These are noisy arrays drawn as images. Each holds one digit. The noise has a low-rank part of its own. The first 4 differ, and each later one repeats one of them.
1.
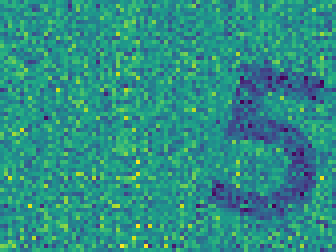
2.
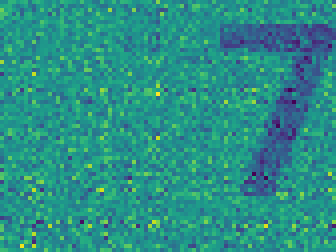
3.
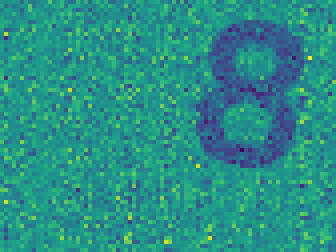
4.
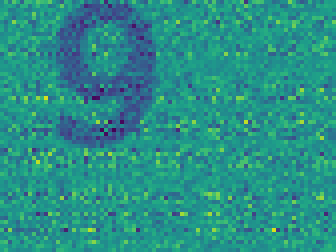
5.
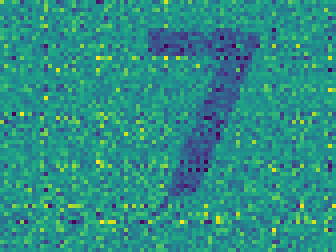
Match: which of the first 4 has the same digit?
2
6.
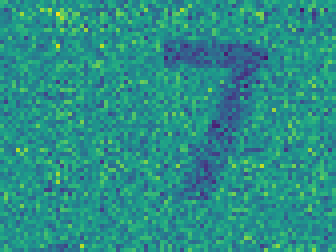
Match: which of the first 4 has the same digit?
2
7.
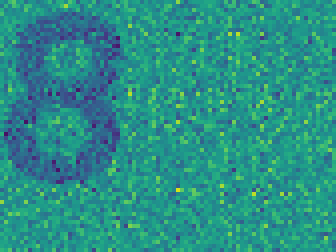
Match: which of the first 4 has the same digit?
3
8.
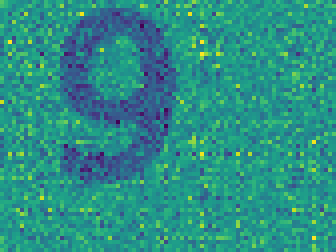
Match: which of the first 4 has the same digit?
4
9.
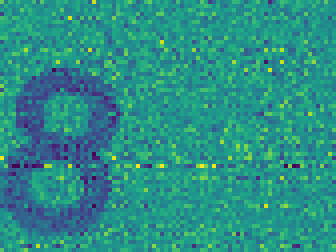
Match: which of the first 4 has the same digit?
3
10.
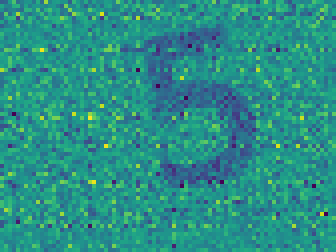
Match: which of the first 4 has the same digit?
1
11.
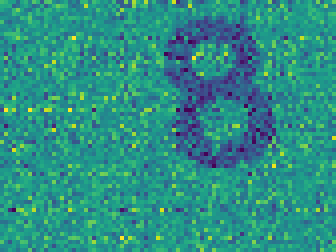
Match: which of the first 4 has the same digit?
3
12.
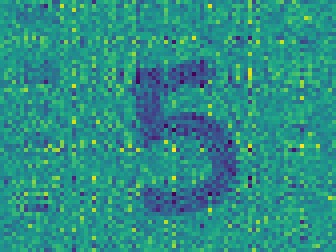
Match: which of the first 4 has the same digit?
1
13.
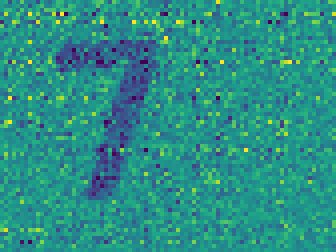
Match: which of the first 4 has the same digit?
2
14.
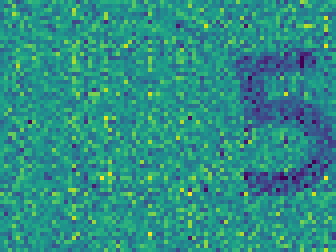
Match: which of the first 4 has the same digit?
1
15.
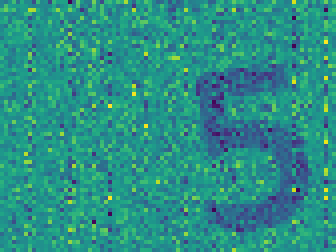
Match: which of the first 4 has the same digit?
1
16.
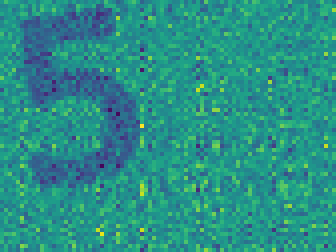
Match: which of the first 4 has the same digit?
1
